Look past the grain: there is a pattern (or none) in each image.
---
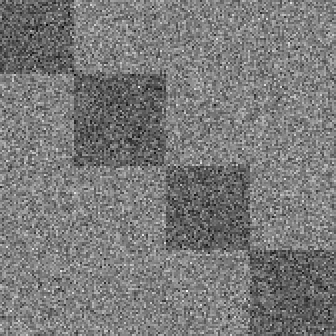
blocks along the diagonal
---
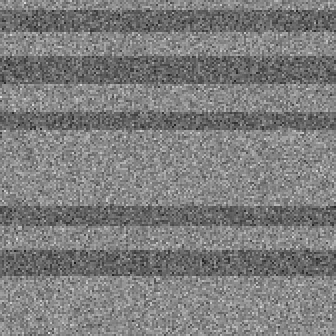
bands of rows
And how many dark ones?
5
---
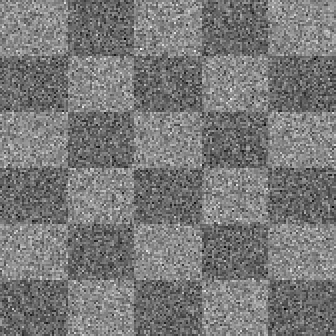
a checkerboard
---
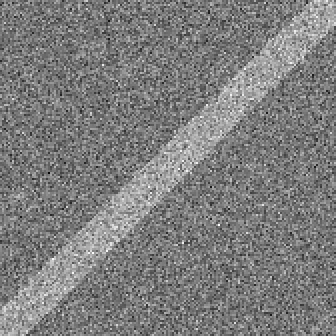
a diagonal band
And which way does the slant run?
bottom left to top right
